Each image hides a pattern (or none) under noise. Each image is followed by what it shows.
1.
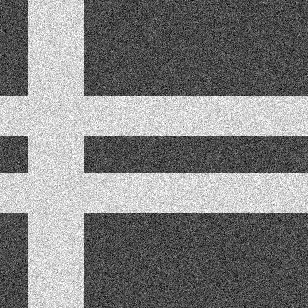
bands of rows crossing bands of columns
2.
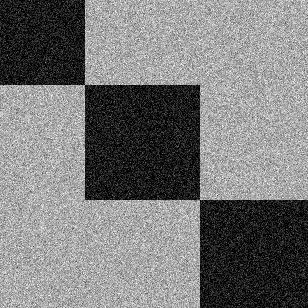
blocks along the diagonal
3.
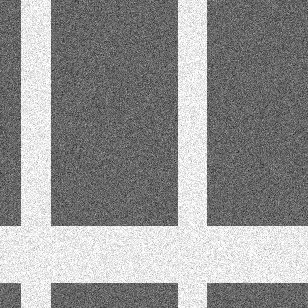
bands of rows crossing bands of columns
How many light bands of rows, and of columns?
1 and 2
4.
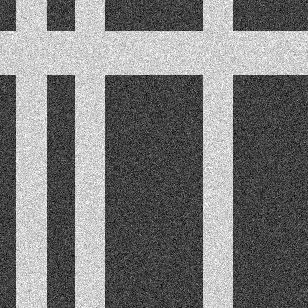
bands of rows crossing bands of columns
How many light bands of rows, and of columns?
1 and 3
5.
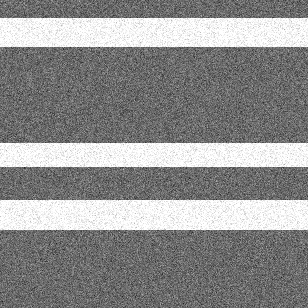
bands of rows
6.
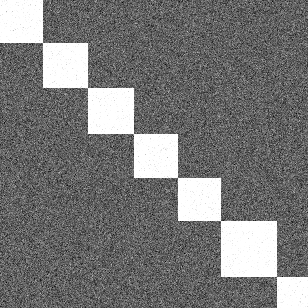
blocks along the diagonal
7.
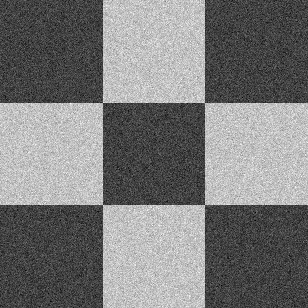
a checkerboard
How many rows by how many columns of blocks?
3 by 3
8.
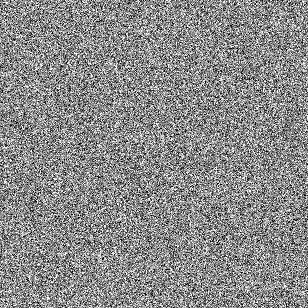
only noise
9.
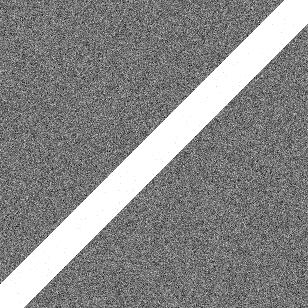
a diagonal band
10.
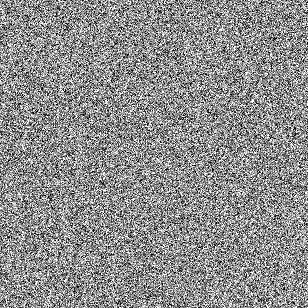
only noise
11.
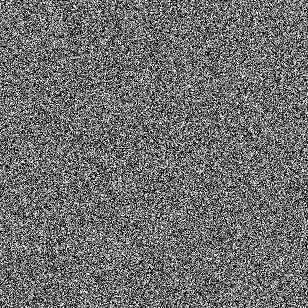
only noise
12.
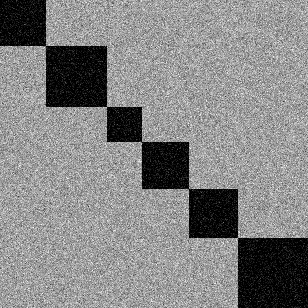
blocks along the diagonal
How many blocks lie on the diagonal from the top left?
6
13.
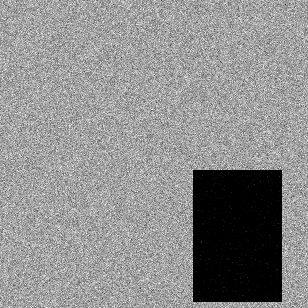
one block
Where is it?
bottom right
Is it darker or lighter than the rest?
darker
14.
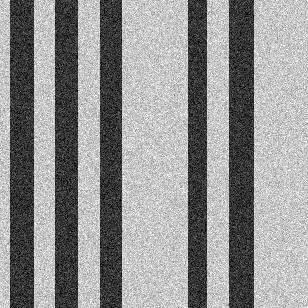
bands of columns
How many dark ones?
5
